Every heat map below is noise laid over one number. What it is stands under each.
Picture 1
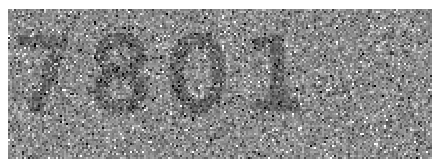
7801
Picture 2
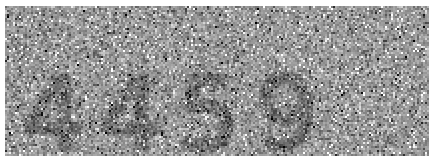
4459
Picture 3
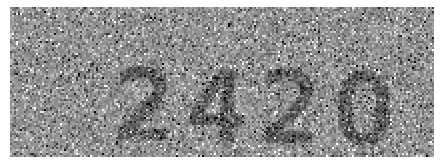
2420
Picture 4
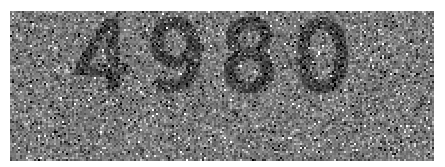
4980
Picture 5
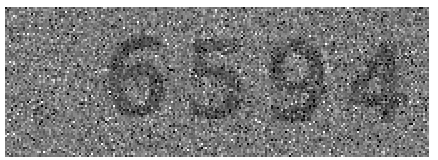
6594
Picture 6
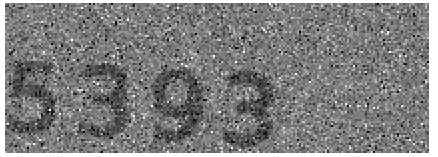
5393
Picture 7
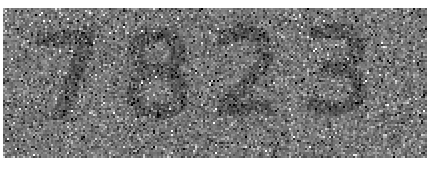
7823
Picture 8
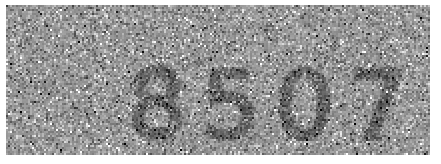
8507
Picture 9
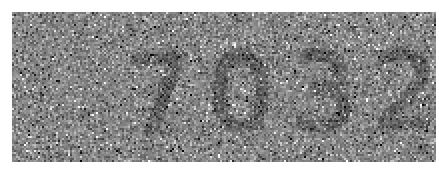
7032
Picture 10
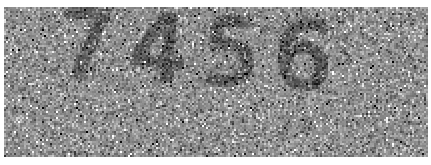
7456
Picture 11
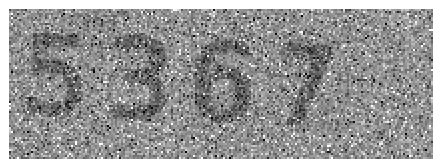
5367
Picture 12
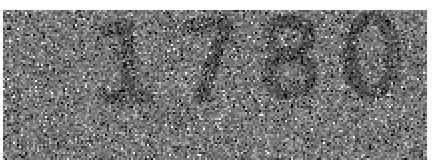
1780
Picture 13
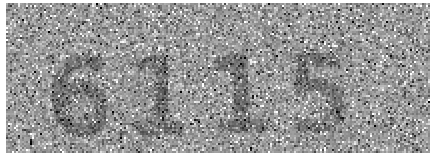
6115
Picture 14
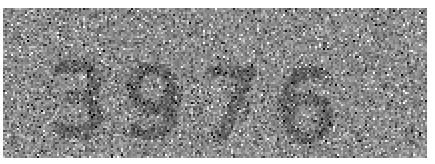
3976
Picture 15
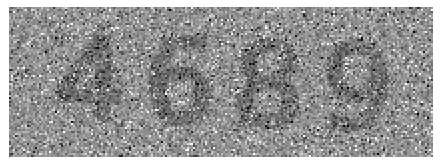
4689
